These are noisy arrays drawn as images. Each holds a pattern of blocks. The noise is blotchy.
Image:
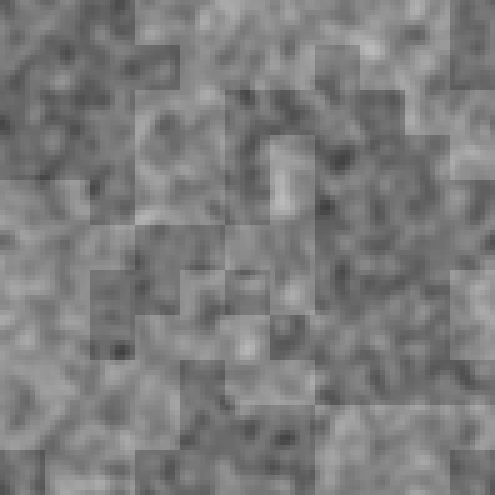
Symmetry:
no symmetry
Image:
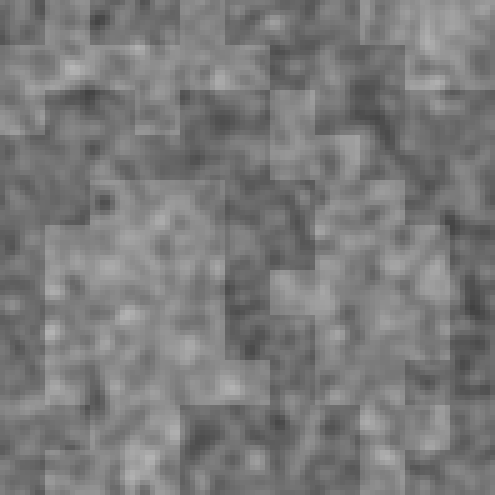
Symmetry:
no symmetry
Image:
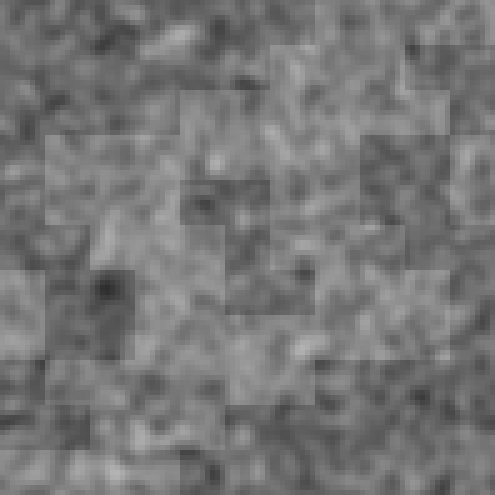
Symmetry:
the same after a half turn
